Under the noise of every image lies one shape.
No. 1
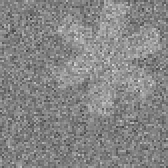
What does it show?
light asterisk
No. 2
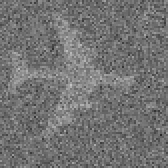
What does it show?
light airplane
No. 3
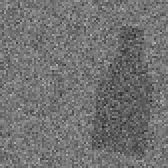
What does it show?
dark bottle
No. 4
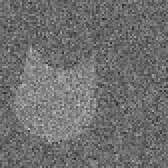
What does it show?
light cat's head
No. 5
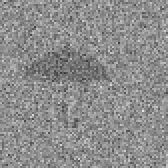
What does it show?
dark umbrella
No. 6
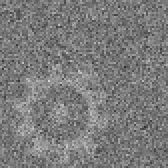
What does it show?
light gear
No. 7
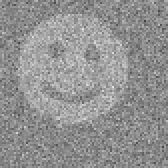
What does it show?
light smiling face
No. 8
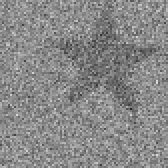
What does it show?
dark star
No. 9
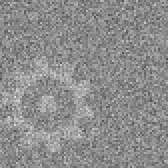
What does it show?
light gear
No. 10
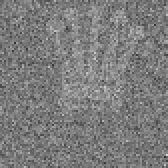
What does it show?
light chess queen
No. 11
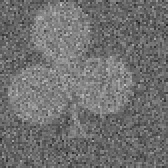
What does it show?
light club
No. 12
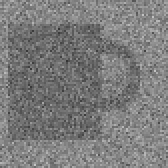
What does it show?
dark cup
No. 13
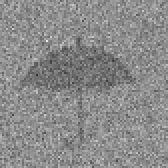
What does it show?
dark umbrella
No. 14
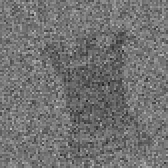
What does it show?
dark chess rook
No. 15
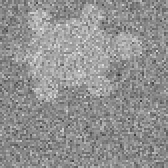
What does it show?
light turtle
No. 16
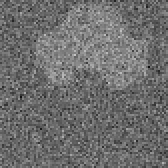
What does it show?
light car
